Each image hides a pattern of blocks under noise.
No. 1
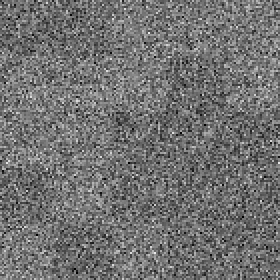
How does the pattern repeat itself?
no symmetry
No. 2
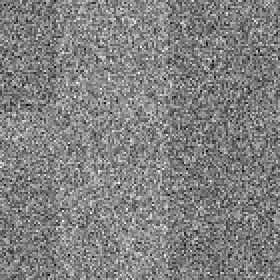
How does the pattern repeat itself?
top and bottom mirror each other
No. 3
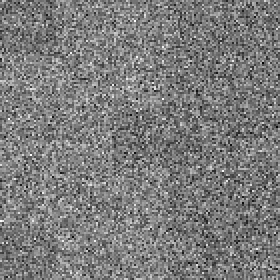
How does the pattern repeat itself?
top and bottom mirror each other
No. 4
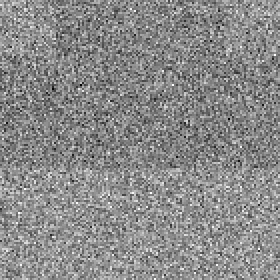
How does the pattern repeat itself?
left and right mirror each other
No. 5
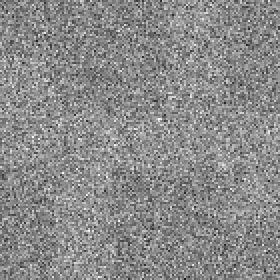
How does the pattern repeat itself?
the same after a half turn
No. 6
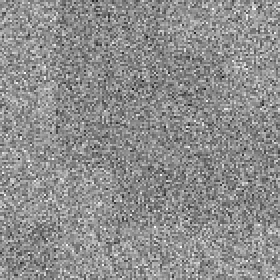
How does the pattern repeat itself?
mirrored about the diagonal from the bottom left
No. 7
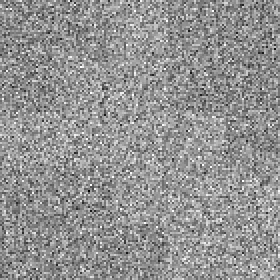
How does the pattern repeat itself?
mirrored about the diagonal from the top left
